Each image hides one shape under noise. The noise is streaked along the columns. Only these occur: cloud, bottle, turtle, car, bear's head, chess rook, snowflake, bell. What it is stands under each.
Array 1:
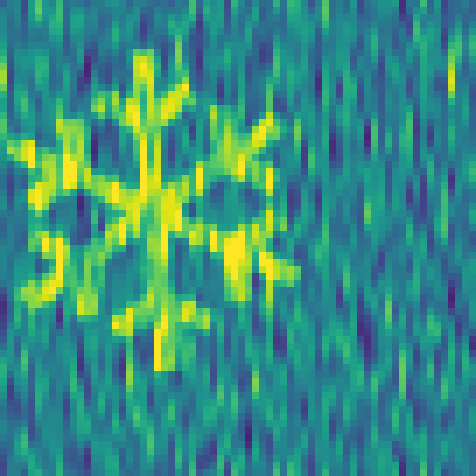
snowflake
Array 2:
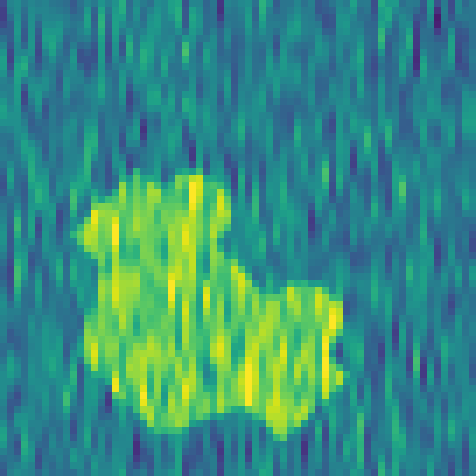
car
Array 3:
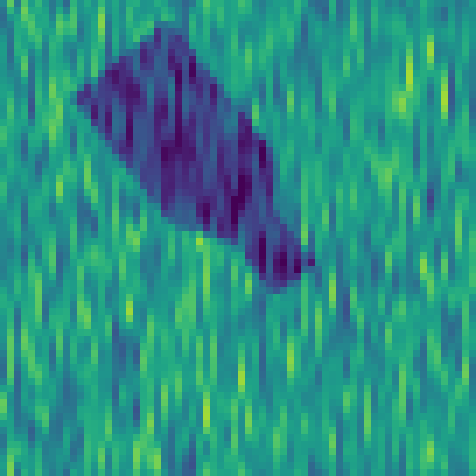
bottle
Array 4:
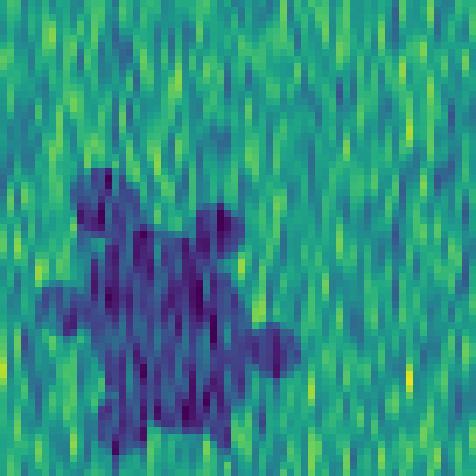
turtle
